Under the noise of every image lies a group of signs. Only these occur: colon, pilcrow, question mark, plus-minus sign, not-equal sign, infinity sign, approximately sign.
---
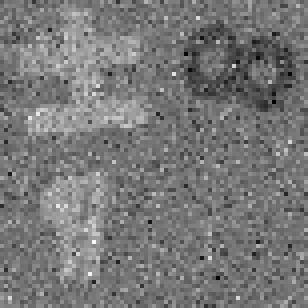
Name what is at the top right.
infinity sign
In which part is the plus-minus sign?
top left
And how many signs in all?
3
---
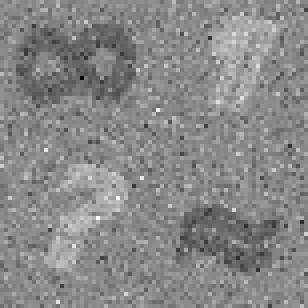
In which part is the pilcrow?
top right
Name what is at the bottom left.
question mark
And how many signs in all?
4
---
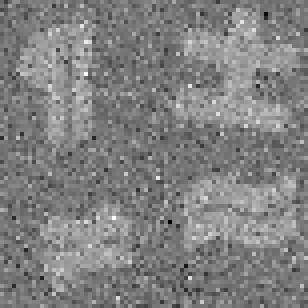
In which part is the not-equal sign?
bottom left
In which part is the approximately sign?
bottom right
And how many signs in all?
4
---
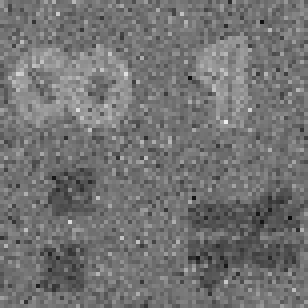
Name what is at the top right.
pilcrow
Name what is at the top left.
infinity sign
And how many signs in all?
4
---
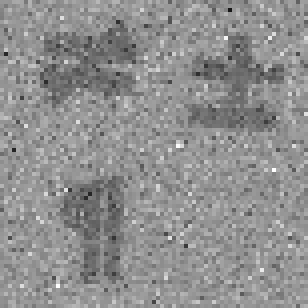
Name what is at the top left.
not-equal sign
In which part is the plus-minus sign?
top right
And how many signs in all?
3
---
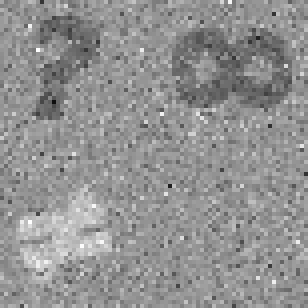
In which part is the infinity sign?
top right
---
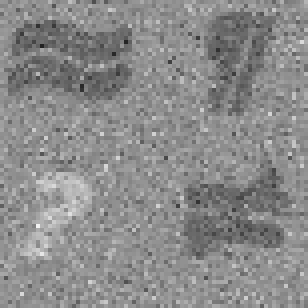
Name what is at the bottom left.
question mark
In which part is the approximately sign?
top left
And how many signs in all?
4
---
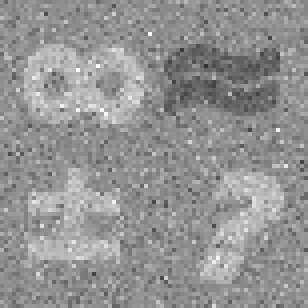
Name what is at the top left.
infinity sign
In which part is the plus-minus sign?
bottom left
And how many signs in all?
4
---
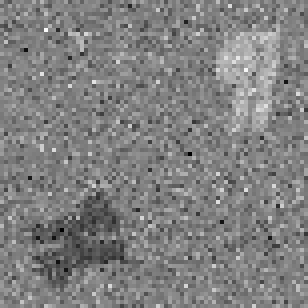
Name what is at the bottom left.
not-equal sign
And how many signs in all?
2
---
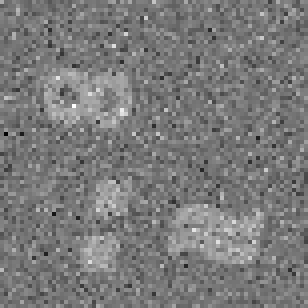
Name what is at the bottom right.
approximately sign
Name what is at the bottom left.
colon
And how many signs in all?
3
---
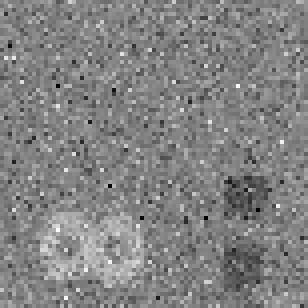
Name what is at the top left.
nothing
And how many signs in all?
2
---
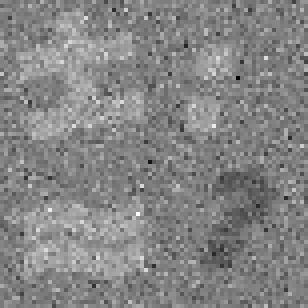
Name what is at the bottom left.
approximately sign
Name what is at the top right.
colon
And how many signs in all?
4
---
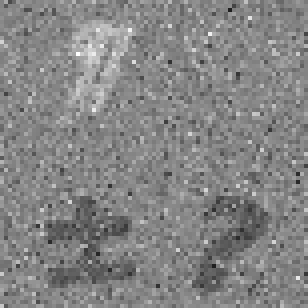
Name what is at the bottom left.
plus-minus sign
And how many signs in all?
3
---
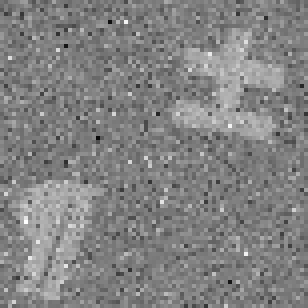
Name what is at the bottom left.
pilcrow
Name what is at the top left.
nothing
